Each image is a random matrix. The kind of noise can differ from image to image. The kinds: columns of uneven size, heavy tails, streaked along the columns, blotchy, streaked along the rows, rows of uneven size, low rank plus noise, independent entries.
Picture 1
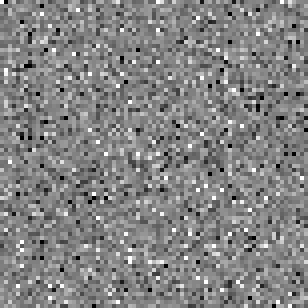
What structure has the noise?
heavy tails
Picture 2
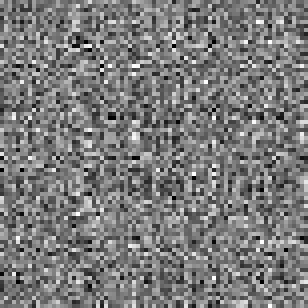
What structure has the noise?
low rank plus noise
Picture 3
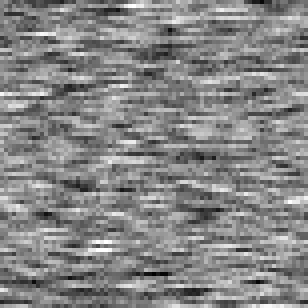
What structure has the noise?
streaked along the rows
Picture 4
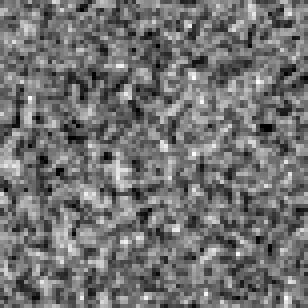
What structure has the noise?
blotchy
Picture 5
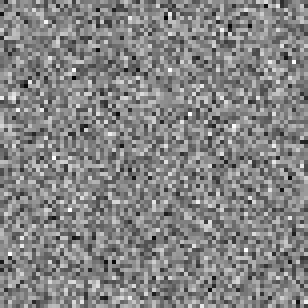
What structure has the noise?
independent entries
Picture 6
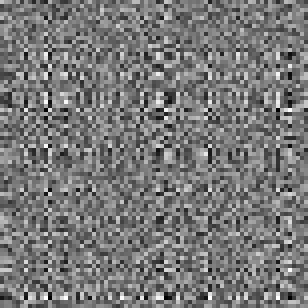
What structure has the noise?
low rank plus noise
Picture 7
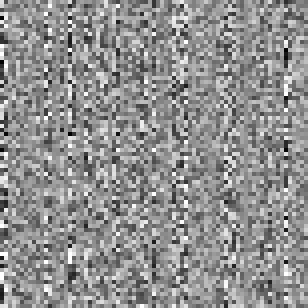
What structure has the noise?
columns of uneven size
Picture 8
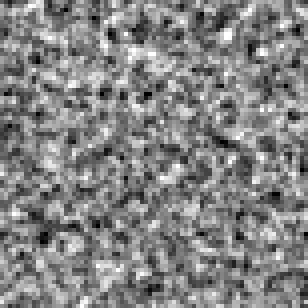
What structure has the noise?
blotchy
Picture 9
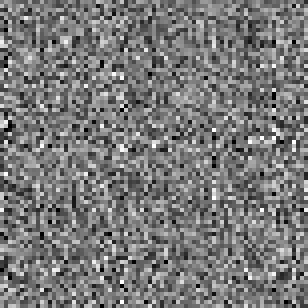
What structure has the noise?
low rank plus noise
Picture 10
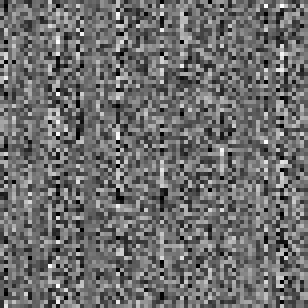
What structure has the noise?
columns of uneven size
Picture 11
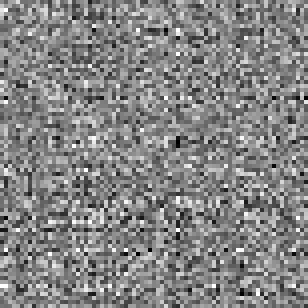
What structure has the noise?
low rank plus noise
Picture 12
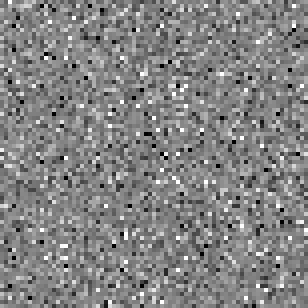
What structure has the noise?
heavy tails
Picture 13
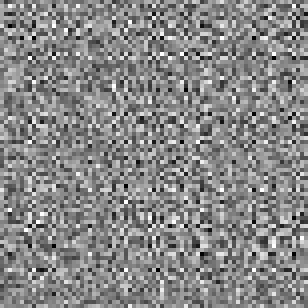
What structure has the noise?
low rank plus noise
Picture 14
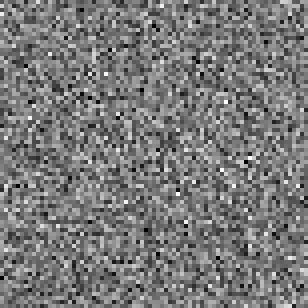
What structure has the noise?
independent entries
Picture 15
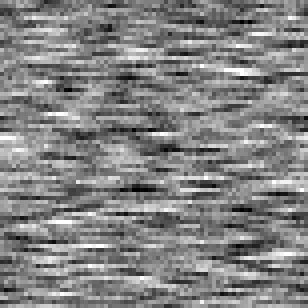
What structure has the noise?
streaked along the rows
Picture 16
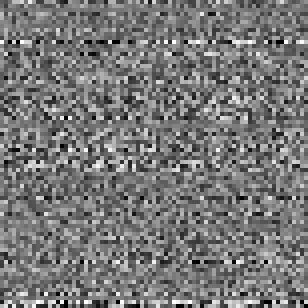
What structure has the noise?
rows of uneven size
